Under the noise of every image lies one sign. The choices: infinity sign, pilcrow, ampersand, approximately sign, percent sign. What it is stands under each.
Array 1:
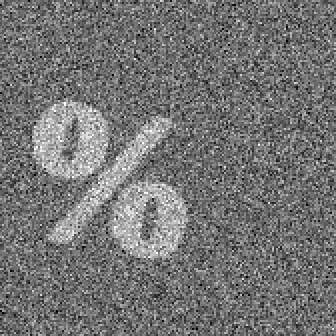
light percent sign
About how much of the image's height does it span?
half
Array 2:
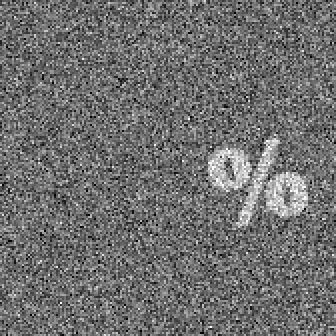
light percent sign, middle right
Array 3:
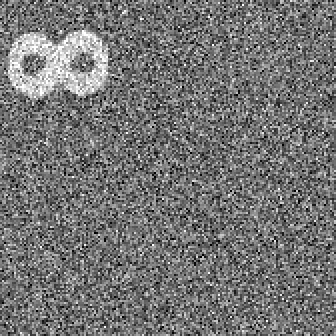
light infinity sign, top left
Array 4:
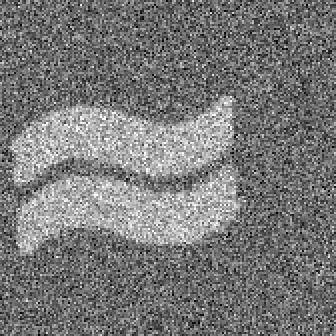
light approximately sign
